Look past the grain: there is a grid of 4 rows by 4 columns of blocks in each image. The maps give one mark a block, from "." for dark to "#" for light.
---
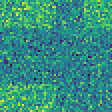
# # . #
. . . .
. . . .
# # . .
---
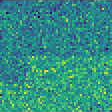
. . . .
. . . .
. # # #
# # # #
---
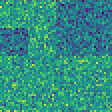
# # . .
. # . .
# # # #
# # # #
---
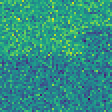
# # # #
# # # .
. . . .
. . . .
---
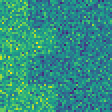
# . . .
# # . .
# . . .
# # . .
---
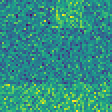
. . # .
. . . .
. . . .
# # # #
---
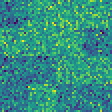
. # # #
# # # .
. . # #
. # . .
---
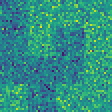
. # # #
. # . #
. . . #
# . # #
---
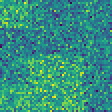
# . . .
. . . .
. # # .
# # # .
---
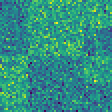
. # # #
. # # .
# . . #
# . . .
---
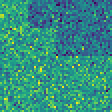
# . . .
# # . .
# # # #
# # # #
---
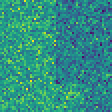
# # . .
# # . .
# # . .
# # # .
